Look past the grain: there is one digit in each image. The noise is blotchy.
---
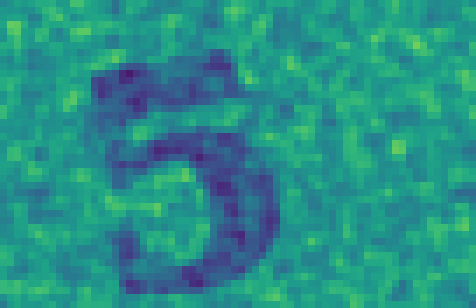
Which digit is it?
5
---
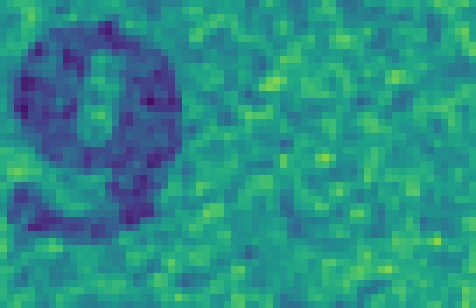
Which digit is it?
9
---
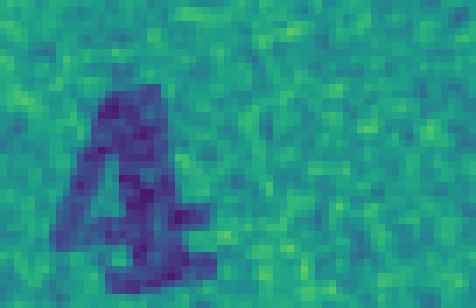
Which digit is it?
4
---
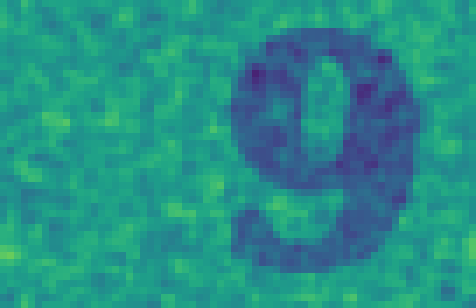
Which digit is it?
9
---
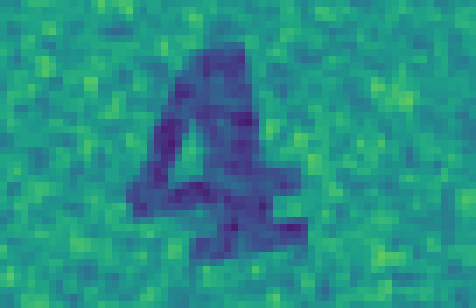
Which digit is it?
4
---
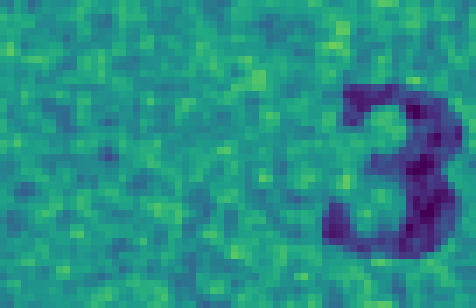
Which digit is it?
3
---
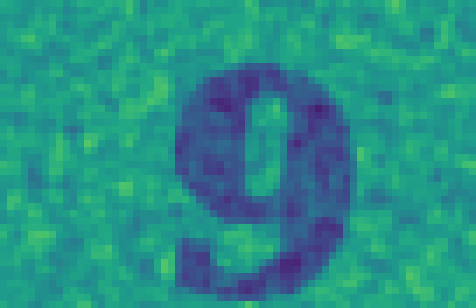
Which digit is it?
9
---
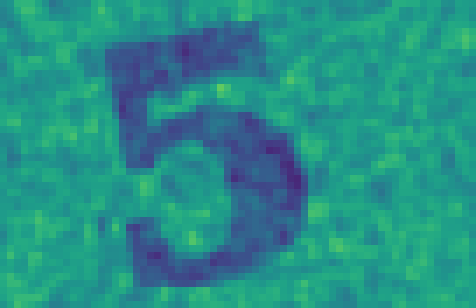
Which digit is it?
5
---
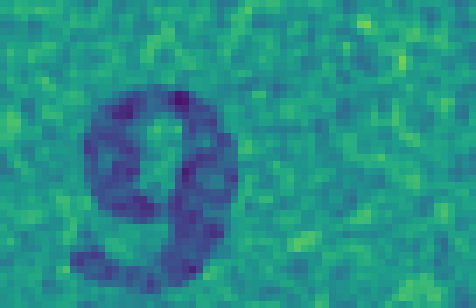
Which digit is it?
9
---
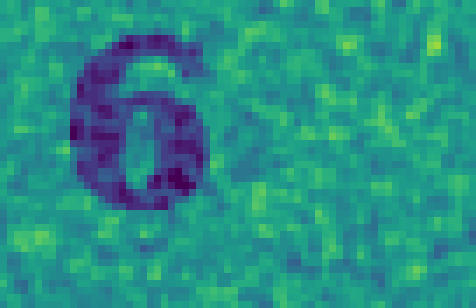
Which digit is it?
6
